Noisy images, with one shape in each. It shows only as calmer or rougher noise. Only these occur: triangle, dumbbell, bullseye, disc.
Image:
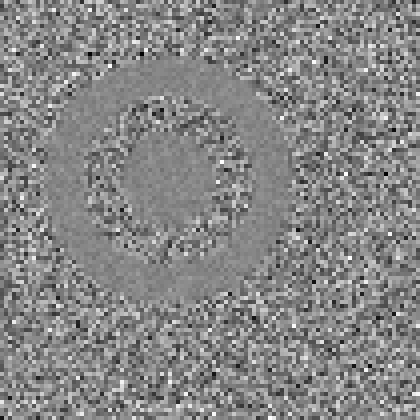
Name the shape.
bullseye
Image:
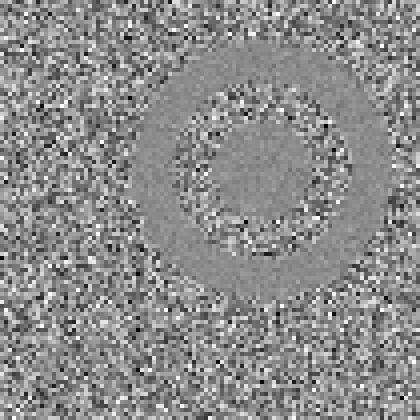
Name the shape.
bullseye
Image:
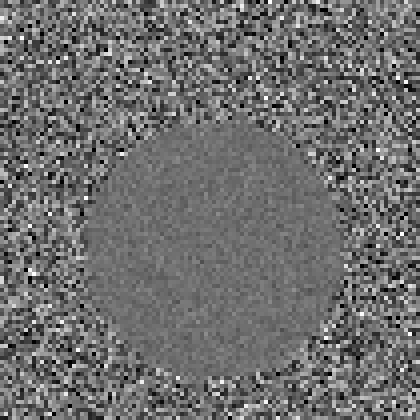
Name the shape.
disc
